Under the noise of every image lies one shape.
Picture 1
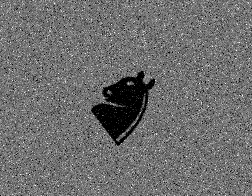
chess knight
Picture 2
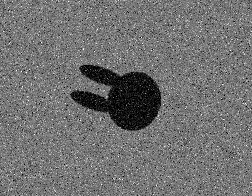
rabbit's head
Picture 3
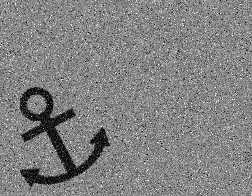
anchor
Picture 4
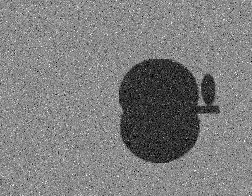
apple
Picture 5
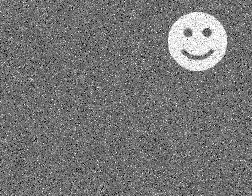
smiling face
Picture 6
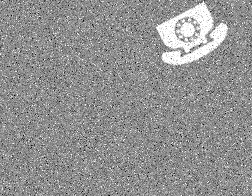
telephone
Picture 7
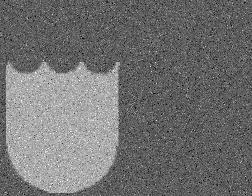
ghost
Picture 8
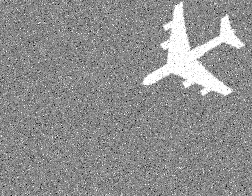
airplane
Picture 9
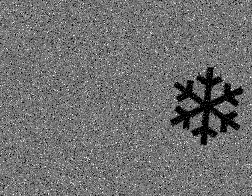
snowflake
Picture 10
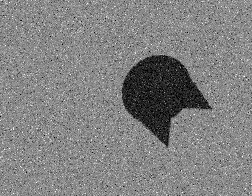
cat's head
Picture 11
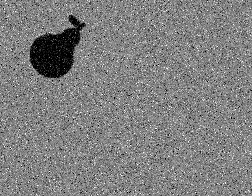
pear
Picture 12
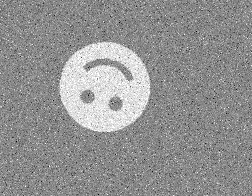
smiling face
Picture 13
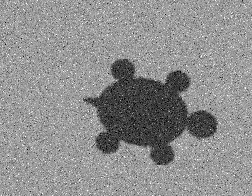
turtle
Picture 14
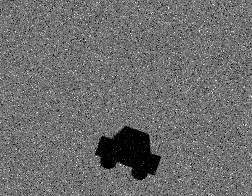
car
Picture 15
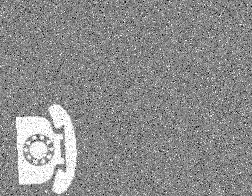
telephone
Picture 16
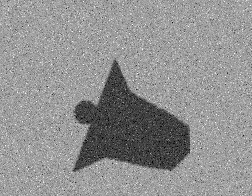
bell
